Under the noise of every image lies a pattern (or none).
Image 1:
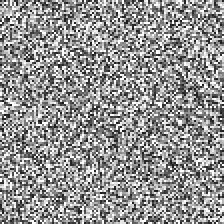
only noise
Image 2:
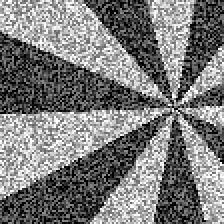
spokes from one point
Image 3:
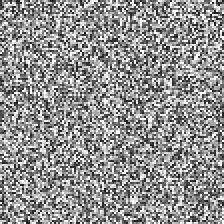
only noise
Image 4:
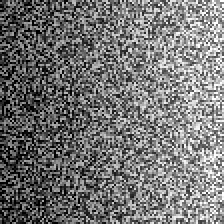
a smooth slope
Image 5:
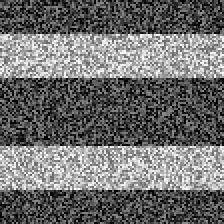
horizontal stripes
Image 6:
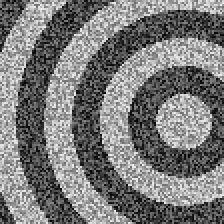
rings round one point
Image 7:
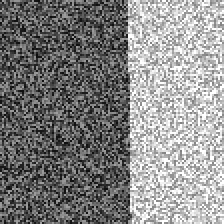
a sharp edge
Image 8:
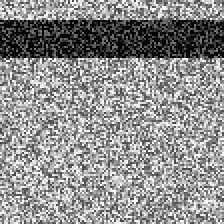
one horizontal stripe
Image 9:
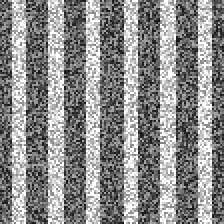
vertical stripes
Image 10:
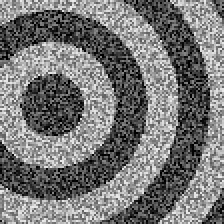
rings round one point
